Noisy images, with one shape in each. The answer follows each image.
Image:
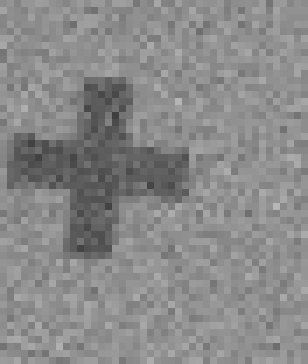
cross
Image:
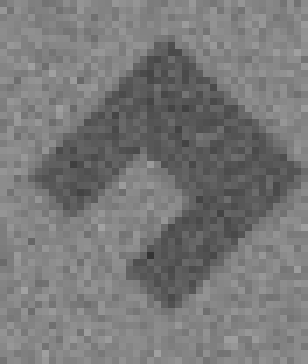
square with a notch
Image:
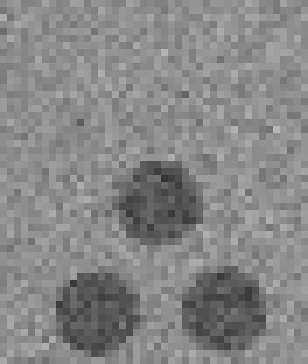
three dots
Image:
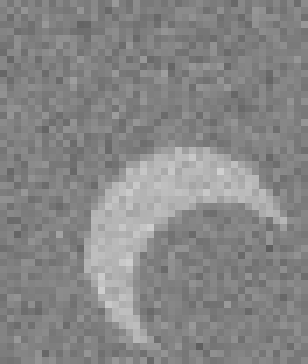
crescent
